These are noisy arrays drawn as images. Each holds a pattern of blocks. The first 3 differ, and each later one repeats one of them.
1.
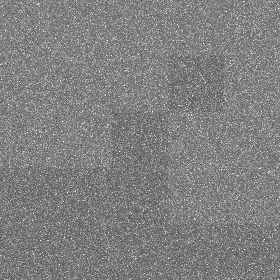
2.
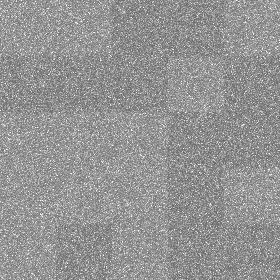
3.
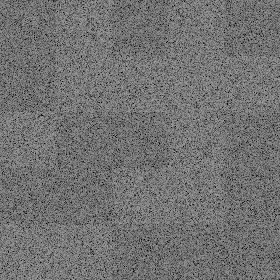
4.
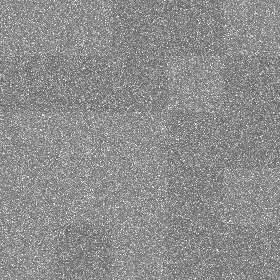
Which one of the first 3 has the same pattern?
2
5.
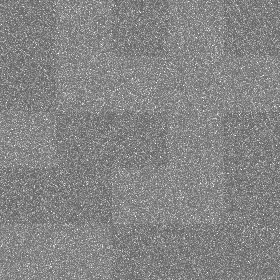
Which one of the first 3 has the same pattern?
3
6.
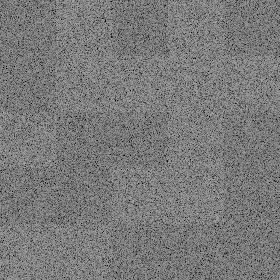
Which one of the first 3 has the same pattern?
3
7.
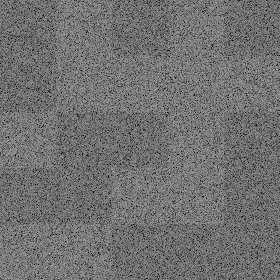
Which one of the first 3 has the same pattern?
3
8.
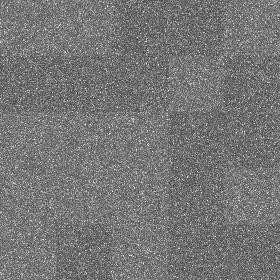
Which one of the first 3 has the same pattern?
2
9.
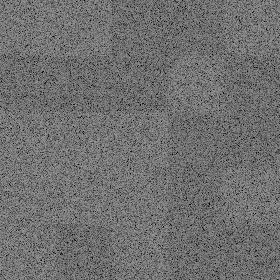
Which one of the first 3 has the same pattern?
2
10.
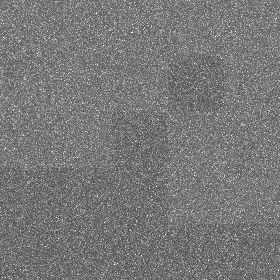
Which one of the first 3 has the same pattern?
1
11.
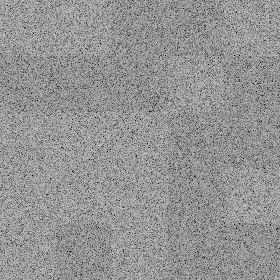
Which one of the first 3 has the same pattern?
2
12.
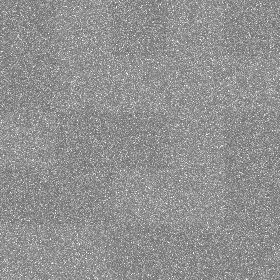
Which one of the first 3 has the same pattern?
3
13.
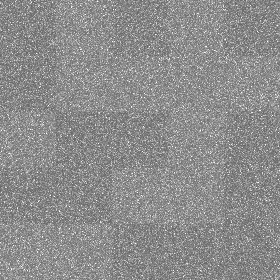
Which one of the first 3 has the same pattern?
3
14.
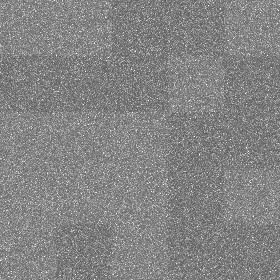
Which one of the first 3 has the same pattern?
2
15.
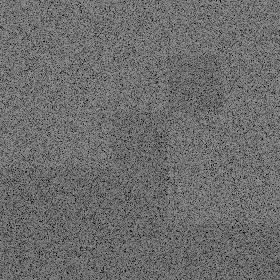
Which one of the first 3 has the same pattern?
1
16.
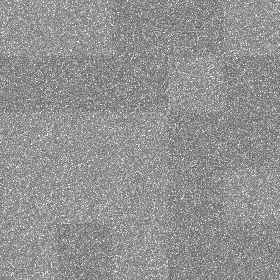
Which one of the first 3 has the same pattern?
2
